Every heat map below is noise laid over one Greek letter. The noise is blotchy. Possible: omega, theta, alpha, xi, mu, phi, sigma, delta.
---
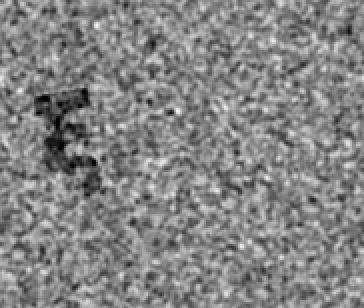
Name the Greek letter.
xi
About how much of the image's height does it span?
a third
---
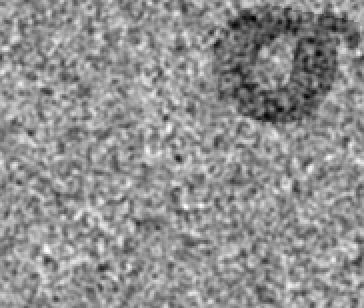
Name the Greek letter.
sigma
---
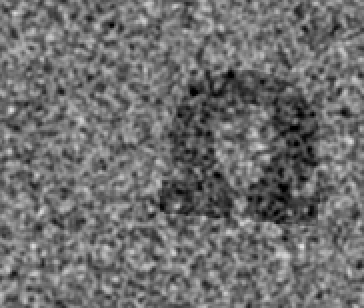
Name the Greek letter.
omega
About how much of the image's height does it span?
half
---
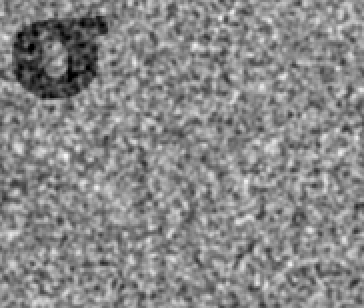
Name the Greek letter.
sigma
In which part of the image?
top left
